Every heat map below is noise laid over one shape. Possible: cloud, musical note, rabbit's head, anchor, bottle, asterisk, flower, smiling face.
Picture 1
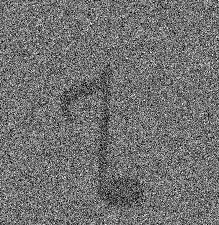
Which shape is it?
musical note
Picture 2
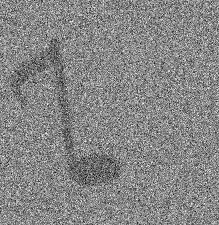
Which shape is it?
musical note
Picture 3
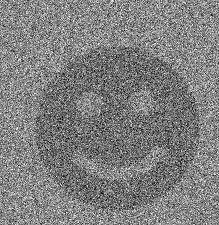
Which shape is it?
smiling face
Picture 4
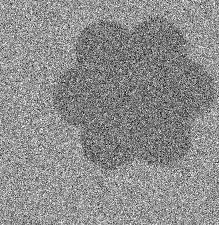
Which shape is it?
flower
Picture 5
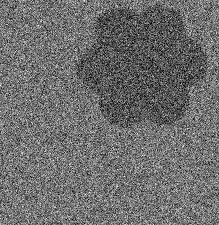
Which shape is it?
flower
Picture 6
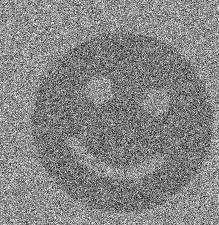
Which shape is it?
smiling face
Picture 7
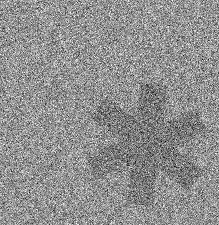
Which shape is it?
asterisk
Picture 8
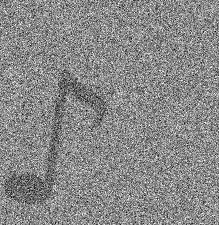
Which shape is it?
musical note
